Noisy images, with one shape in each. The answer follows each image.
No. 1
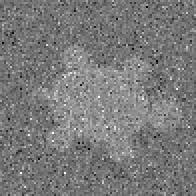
turtle
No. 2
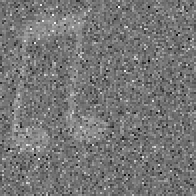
pair of musical notes
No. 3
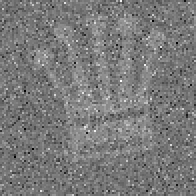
chess queen
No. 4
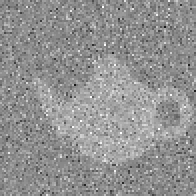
teapot
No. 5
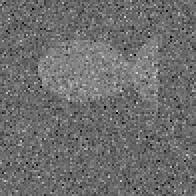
fish
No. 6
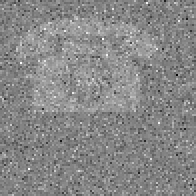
telephone
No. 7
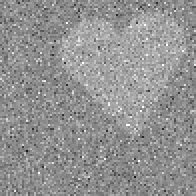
heart
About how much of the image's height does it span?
two thirds
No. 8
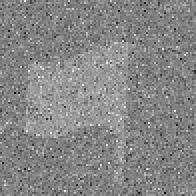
flag
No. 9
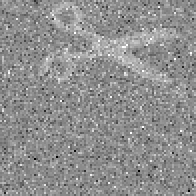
pair of scissors
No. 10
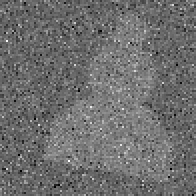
chess pawn
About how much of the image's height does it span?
nearly all
